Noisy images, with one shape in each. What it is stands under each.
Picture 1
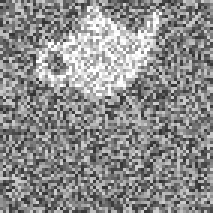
light teapot
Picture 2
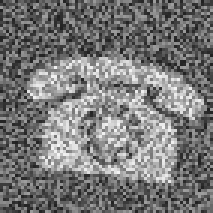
light telephone
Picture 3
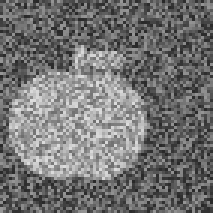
light apple
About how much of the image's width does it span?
two thirds
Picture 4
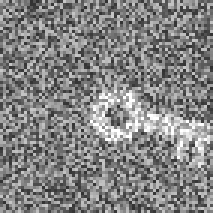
light key
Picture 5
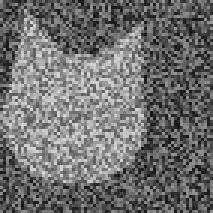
light cat's head
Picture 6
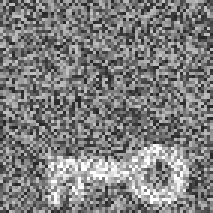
light key
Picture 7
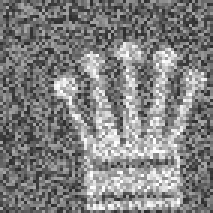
light chess queen
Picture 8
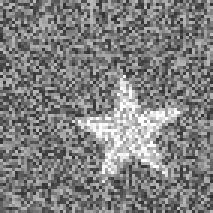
light star
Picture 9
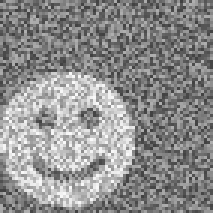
light smiling face
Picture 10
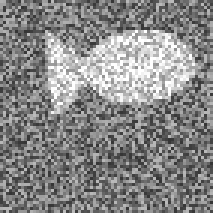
light fish
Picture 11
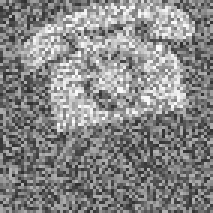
light telephone
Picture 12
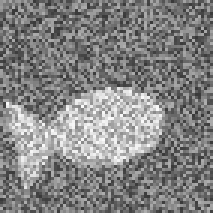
light fish
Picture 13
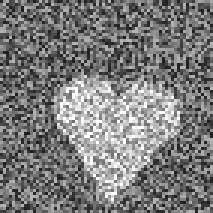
light heart
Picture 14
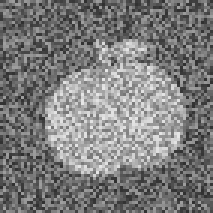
light apple
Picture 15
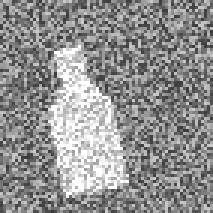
light bottle
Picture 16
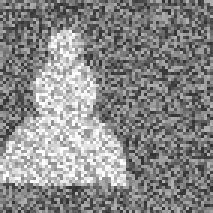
light chess pawn
